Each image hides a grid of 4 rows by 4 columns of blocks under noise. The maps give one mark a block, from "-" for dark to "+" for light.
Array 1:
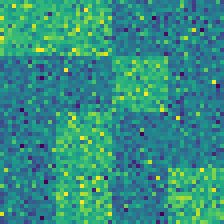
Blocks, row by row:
+ + - -
- - + -
- + - -
- + - +
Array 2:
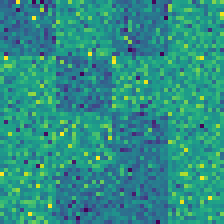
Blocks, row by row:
- + - +
+ - + +
+ + - +
+ - - +
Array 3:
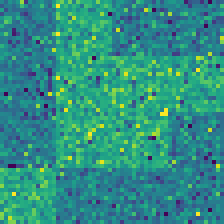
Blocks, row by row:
- + - -
- + + +
- + + -
+ - - -
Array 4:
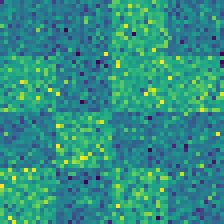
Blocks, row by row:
- - + -
+ - + +
- + - -
+ - + -
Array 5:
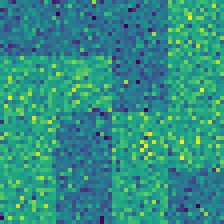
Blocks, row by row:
- - - +
+ + - +
+ - + +
+ - + -
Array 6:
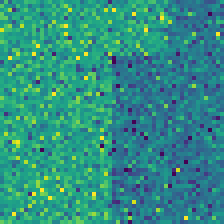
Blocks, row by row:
+ + + -
+ + - -
+ + - -
+ + - -
